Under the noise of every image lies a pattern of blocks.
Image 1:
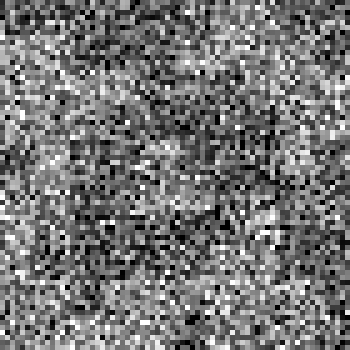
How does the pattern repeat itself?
mirrored about the diagonal from the bottom left
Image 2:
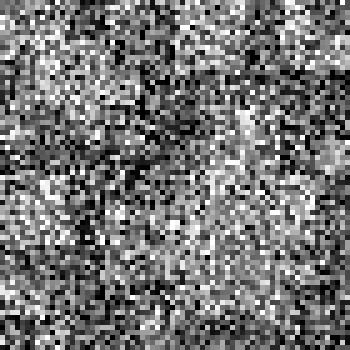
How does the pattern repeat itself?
mirrored about the diagonal from the top left
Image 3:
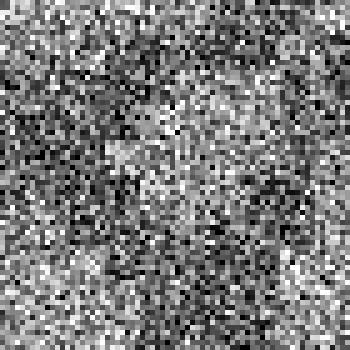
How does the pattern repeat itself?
mirrored about the diagonal from the bottom left
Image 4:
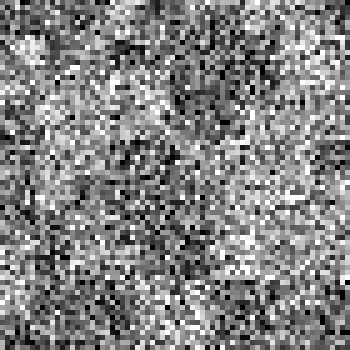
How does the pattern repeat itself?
no symmetry
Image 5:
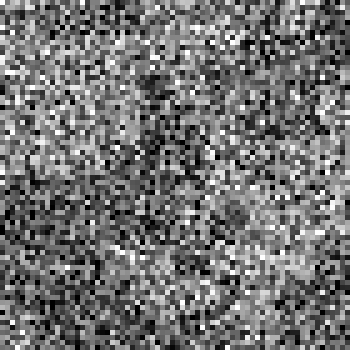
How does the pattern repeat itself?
no symmetry
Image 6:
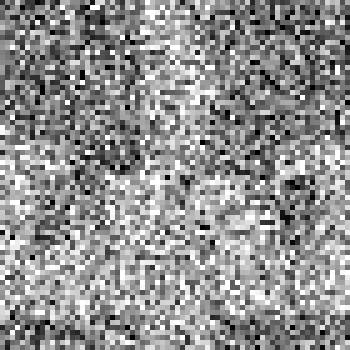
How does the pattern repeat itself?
left and right mirror each other
